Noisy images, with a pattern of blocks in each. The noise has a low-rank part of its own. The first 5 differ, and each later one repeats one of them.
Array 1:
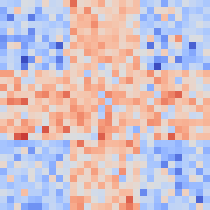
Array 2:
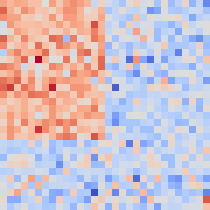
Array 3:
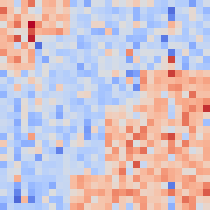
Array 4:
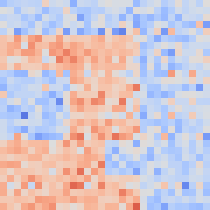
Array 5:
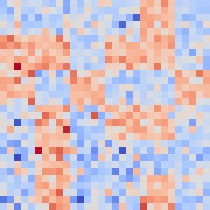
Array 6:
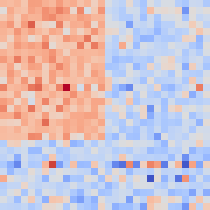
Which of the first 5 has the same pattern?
2
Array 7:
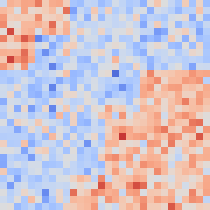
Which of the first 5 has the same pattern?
3
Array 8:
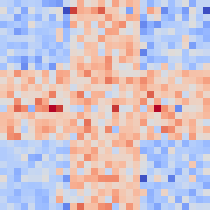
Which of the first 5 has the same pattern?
1
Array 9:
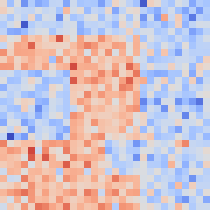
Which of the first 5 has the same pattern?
4
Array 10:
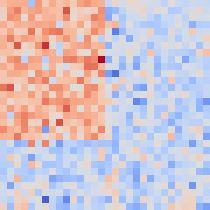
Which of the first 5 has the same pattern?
2
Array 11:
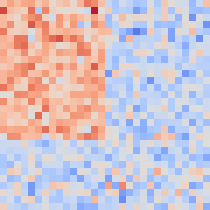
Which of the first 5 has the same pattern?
2
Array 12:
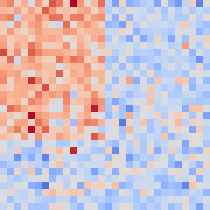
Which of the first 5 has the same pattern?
2
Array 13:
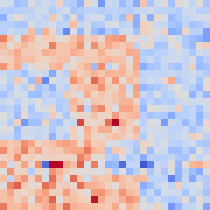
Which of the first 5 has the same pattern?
4
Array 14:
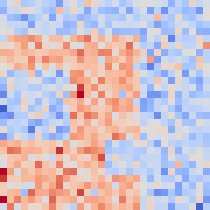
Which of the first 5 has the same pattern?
4
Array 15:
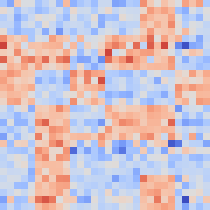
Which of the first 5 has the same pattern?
5
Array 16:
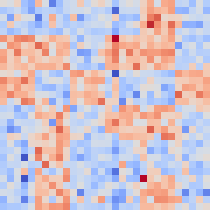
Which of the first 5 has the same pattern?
5
